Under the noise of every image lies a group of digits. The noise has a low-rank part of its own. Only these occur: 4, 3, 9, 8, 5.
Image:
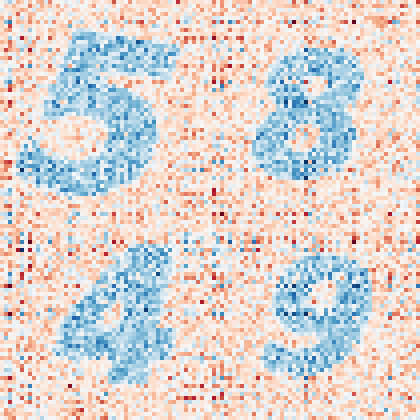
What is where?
top left: 5; top right: 8; bottom left: 4; bottom right: 9
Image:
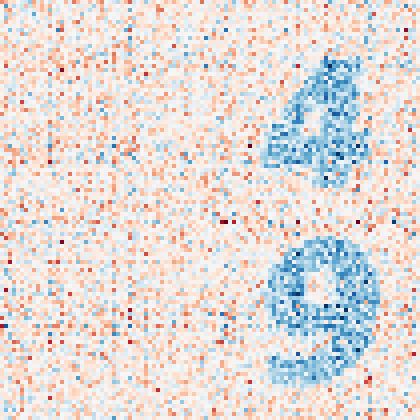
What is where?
top right: 4; bottom right: 9
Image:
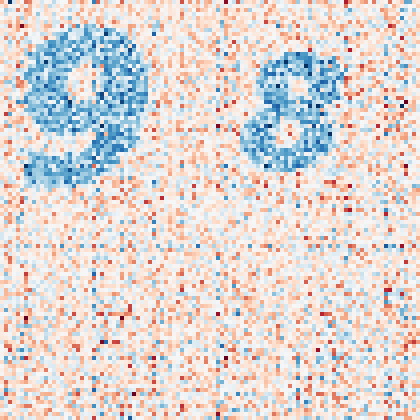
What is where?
top left: 9; top right: 8
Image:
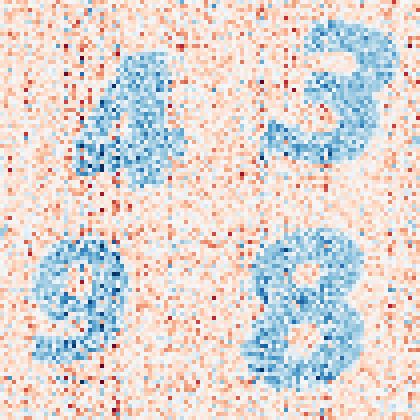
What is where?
top left: 4; top right: 3; bottom left: 9; bottom right: 8
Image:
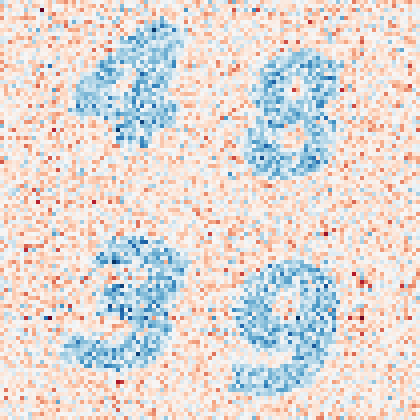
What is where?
top left: 4; top right: 8; bottom left: 3; bottom right: 9
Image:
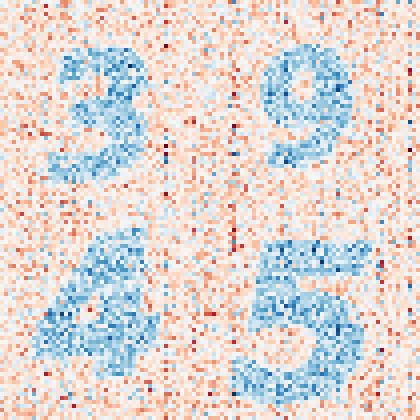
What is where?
top left: 3; top right: 9; bottom left: 4; bottom right: 5
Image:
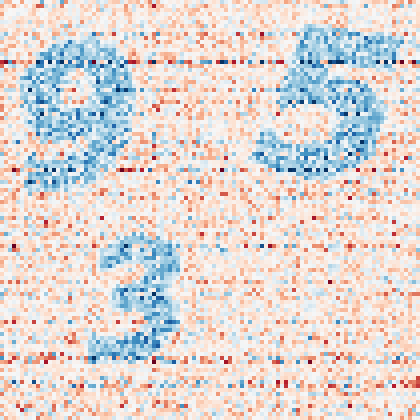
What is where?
top left: 9; top right: 5; bottom left: 3
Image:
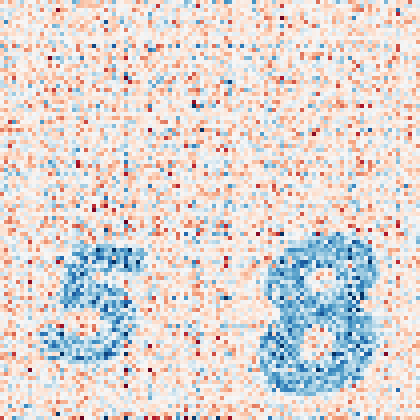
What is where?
bottom left: 5; bottom right: 8
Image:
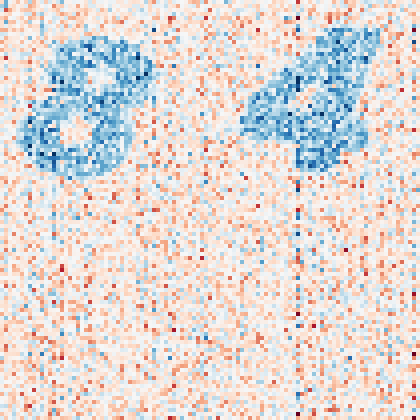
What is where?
top left: 8; top right: 4
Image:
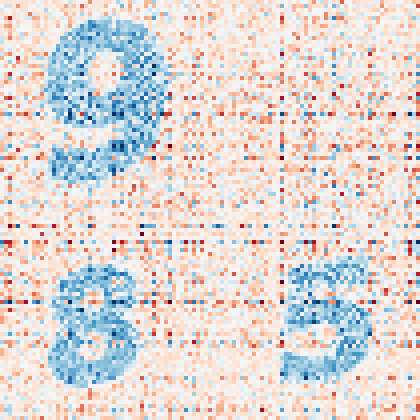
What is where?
top left: 9; bottom left: 8; bottom right: 5
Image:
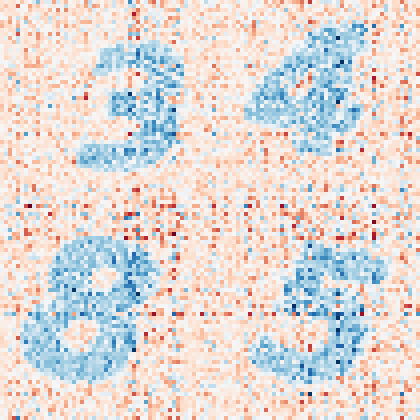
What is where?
top left: 3; top right: 4; bottom left: 8; bottom right: 5
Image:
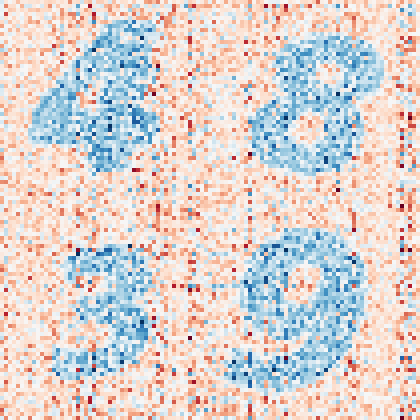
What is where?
top left: 4; top right: 8; bottom left: 3; bottom right: 9
